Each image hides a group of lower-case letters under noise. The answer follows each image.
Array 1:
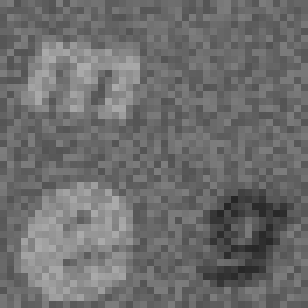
top left: light m; bottom left: light e; bottom right: dark g
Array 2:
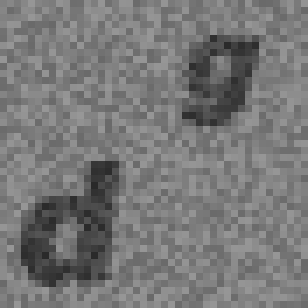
top right: dark g; bottom left: dark d
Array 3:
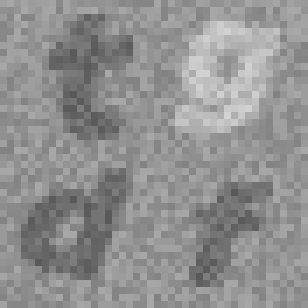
top left: dark t; top right: light g; bottom left: dark d; bottom right: dark f
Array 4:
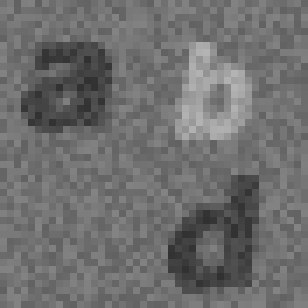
top left: dark a; top right: light b; bottom right: dark d
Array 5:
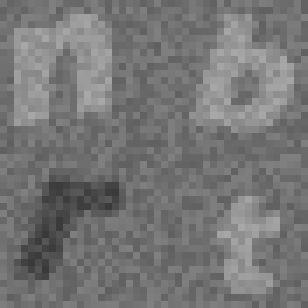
top left: light n; top right: light b; bottom left: dark r; bottom right: light t
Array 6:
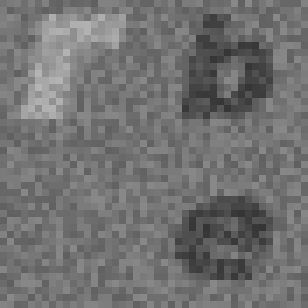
top left: light r; top right: dark b; bottom right: dark e
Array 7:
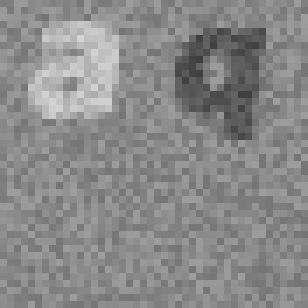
top left: light a; top right: dark q
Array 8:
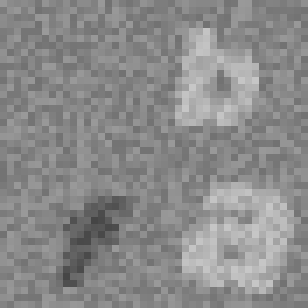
top right: light b; bottom left: dark f; bottom right: light a
